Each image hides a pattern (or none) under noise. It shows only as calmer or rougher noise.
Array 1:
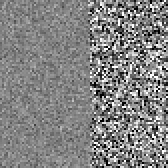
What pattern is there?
a sharp edge
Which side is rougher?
right
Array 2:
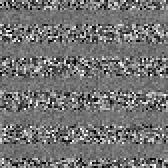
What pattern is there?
horizontal stripes
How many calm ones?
5
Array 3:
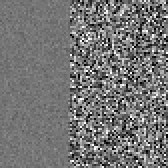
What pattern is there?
a sharp edge
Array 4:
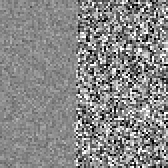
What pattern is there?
a sharp edge
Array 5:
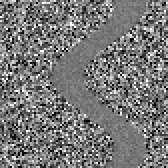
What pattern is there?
a wavy band
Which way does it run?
top to bottom
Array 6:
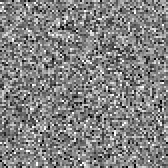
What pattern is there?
only noise
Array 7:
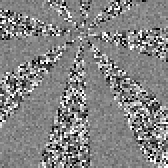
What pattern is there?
spokes from one point
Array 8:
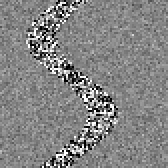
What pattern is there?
a wavy band
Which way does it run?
top to bottom
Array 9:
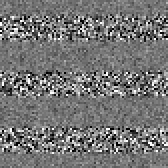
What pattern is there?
horizontal stripes
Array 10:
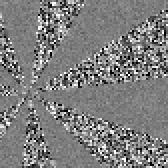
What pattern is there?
spokes from one point
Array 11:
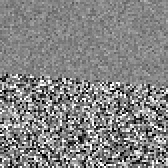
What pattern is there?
a sharp edge
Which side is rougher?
bottom
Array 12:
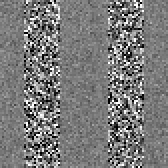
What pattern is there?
vertical stripes
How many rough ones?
2
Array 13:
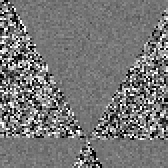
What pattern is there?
spokes from one point
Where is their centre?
bottom middle
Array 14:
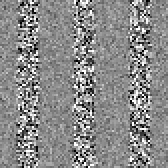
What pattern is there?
vertical stripes
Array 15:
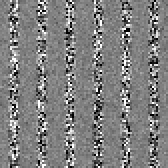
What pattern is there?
vertical stripes
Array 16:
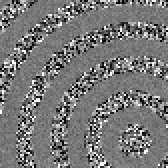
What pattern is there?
rings round one point
